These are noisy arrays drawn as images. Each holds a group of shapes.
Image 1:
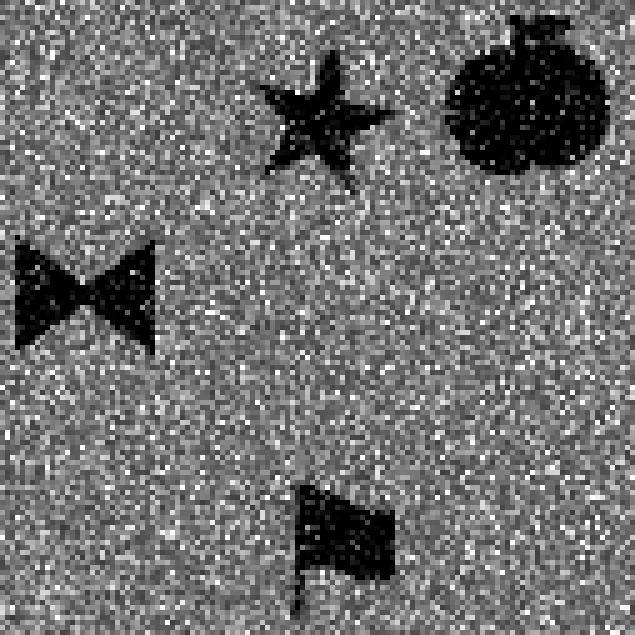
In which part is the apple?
top right
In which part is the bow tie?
middle left
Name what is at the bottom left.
nothing
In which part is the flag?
bottom middle
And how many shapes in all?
4
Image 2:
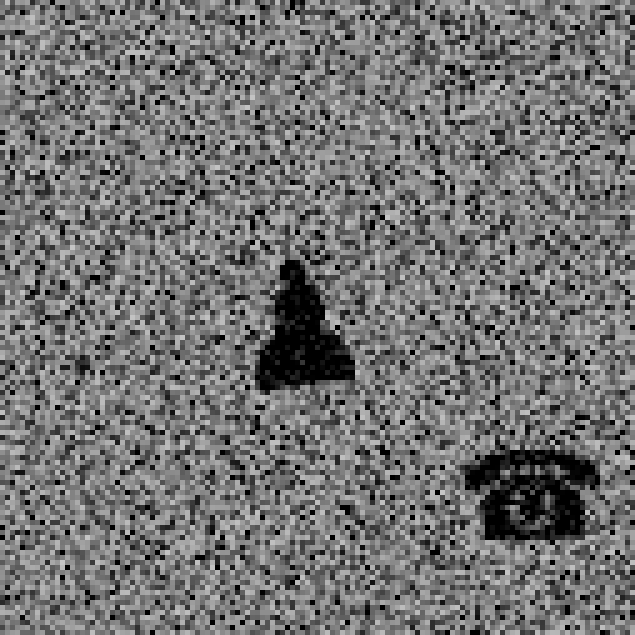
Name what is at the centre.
chess pawn
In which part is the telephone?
bottom right
